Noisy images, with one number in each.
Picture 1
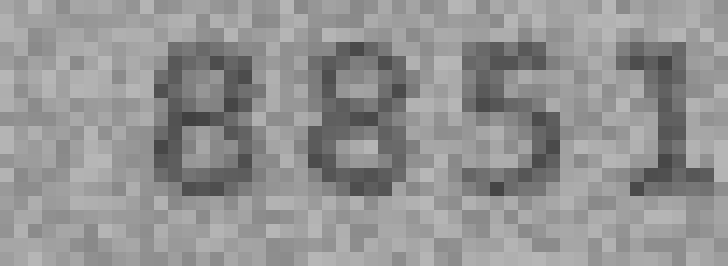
8851
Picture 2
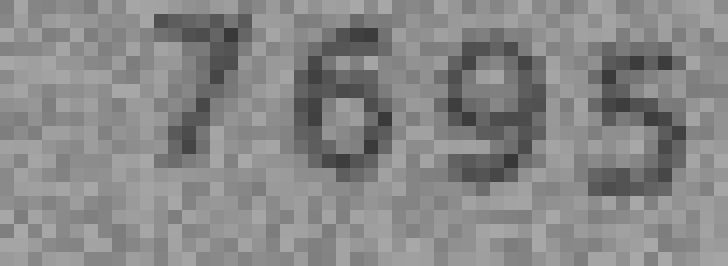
7695
